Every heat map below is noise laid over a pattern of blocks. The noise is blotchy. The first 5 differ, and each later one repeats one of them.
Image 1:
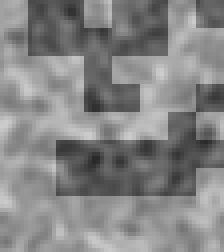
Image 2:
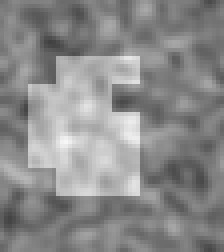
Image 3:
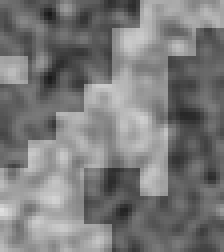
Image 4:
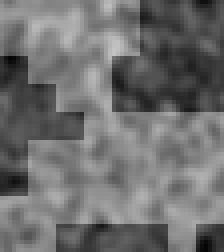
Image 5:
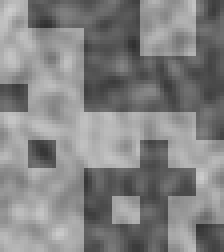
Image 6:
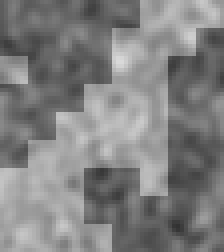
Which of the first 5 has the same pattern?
3
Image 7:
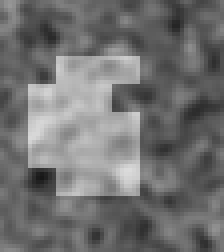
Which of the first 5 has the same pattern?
2
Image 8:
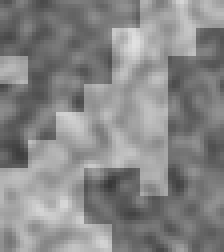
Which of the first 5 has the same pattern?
3
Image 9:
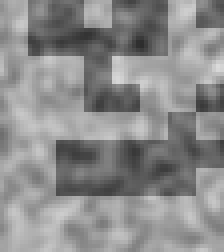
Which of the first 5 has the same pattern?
1
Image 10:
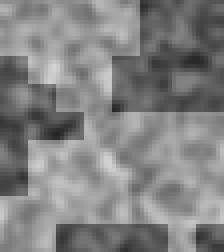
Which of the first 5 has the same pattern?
4
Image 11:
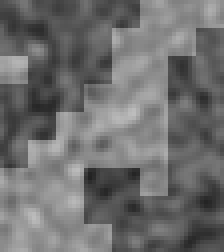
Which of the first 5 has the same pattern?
3
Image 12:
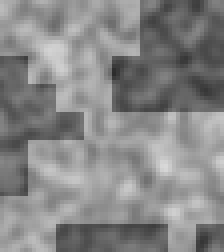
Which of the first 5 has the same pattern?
4
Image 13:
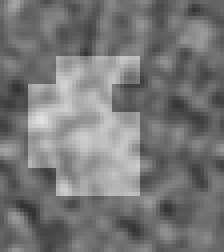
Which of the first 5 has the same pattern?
2
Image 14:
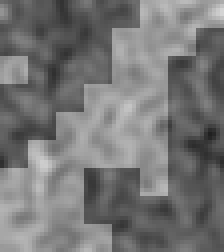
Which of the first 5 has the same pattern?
3
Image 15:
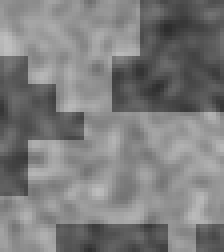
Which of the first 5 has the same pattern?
4
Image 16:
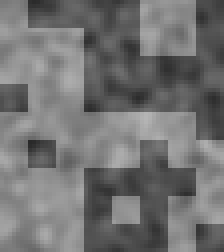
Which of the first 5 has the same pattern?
5
